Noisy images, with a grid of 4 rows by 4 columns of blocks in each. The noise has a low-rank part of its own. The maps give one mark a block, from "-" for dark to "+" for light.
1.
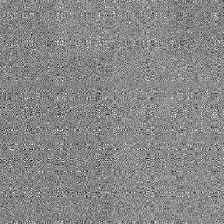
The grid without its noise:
- + + -
- - + +
- - + +
- - + +
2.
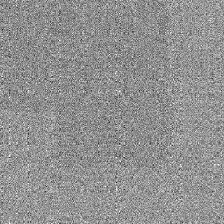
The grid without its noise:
- - - +
- - - +
+ - - +
+ + + +
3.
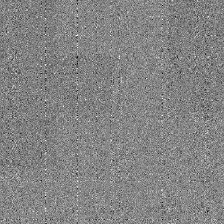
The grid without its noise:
- + + -
- - + -
- + + +
+ + + +
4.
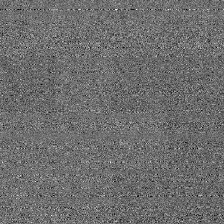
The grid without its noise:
+ + + +
- + - -
+ + + -
+ + - -
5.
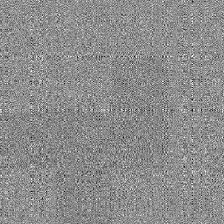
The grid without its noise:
+ + + +
+ + - +
- - - +
+ - + +
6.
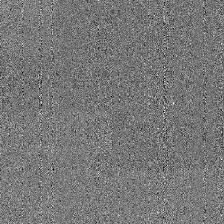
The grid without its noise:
+ - - -
- - - -
+ + - -
+ + + +
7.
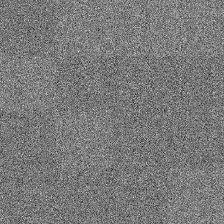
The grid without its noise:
- + + +
+ - - -
- + - -
- - - +
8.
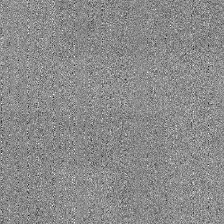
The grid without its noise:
+ - - -
+ + + +
- - - +
- + - +
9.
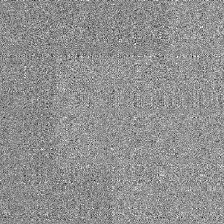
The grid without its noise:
- - - +
- + + +
- + + +
- - + +
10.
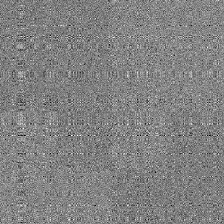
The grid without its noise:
- - + +
- - + +
+ - + -
+ + - -
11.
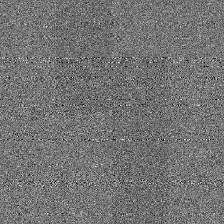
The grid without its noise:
+ - + +
+ - - +
+ + - +
+ + - +
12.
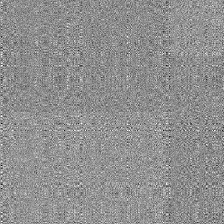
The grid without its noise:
- - - +
- - - -
+ + + -
+ + + -
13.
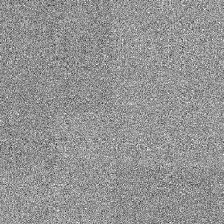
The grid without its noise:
- - + +
- - + +
- + + +
+ + - -
